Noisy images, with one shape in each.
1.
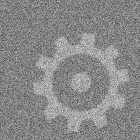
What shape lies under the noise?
gear
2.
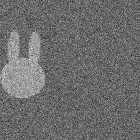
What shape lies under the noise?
rabbit's head
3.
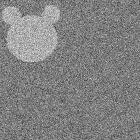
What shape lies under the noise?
bear's head
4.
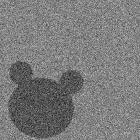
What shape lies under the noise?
bear's head
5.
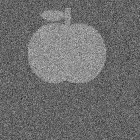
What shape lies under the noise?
apple
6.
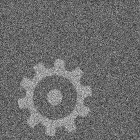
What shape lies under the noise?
gear
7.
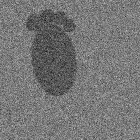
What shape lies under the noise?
footprint
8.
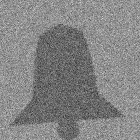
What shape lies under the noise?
bell
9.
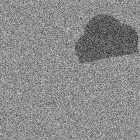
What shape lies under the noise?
cloud
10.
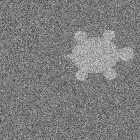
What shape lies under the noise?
turtle
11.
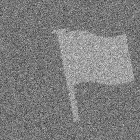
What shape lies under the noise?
flag
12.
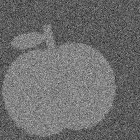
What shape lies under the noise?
apple
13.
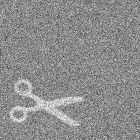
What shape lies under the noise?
pair of scissors
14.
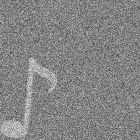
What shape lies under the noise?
musical note
